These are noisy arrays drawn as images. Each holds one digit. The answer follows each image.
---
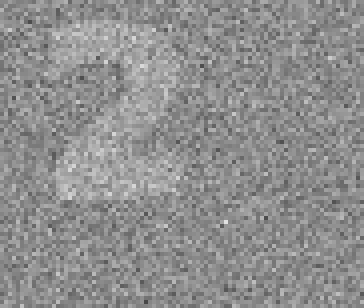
2
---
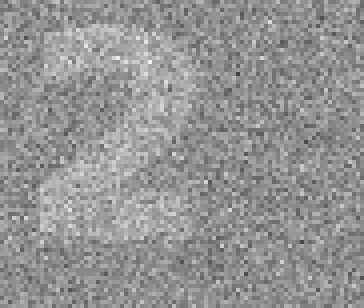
2
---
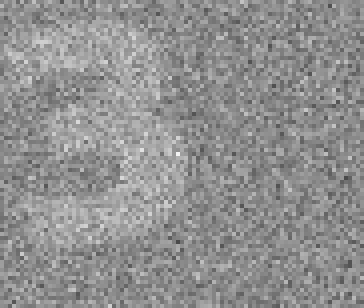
3
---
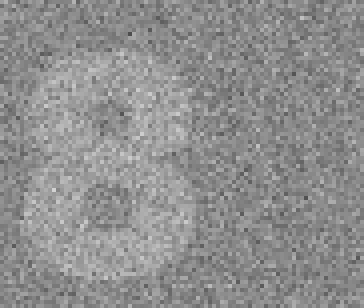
8
